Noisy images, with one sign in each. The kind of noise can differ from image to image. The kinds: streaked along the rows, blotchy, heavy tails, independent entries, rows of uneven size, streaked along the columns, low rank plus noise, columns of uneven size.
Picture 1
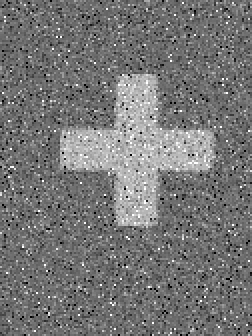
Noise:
heavy tails
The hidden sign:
plus sign
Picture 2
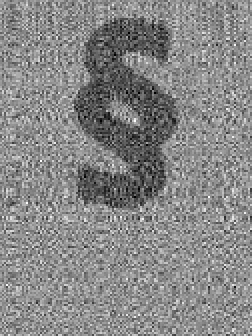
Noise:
low rank plus noise
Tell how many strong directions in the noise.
three or four
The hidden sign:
section sign
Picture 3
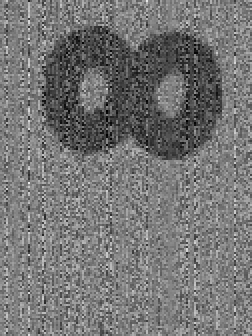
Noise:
columns of uneven size
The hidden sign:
infinity sign
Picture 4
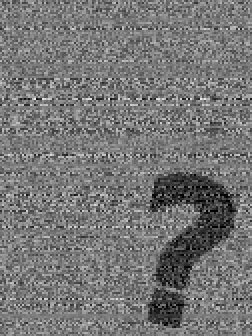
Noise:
rows of uneven size
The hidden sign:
question mark
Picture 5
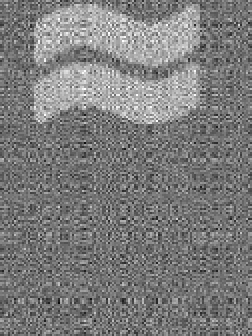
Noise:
low rank plus noise
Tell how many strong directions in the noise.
two
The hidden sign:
approximately sign
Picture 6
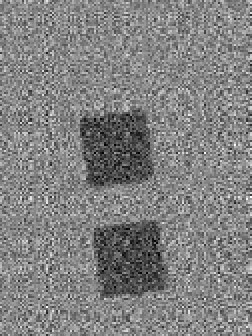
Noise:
low rank plus noise
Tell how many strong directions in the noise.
three or four
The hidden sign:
colon
